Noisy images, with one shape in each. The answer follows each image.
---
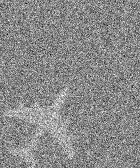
airplane
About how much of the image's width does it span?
half
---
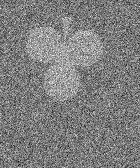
club
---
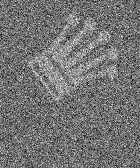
chess queen
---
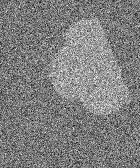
cloud
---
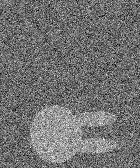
rabbit's head
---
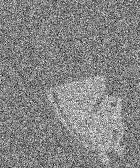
chess knight
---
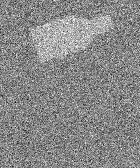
bottle
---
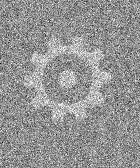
gear
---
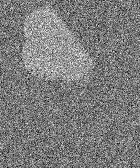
cloud
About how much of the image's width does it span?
half
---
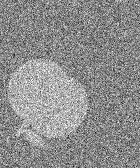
apple
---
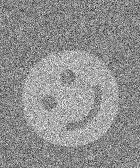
smiling face
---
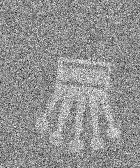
chess queen
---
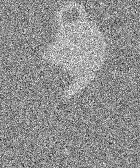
teapot
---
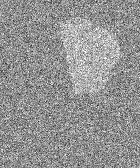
cloud
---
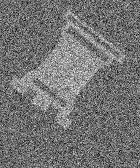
chess rook
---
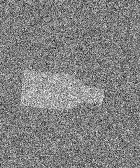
bottle
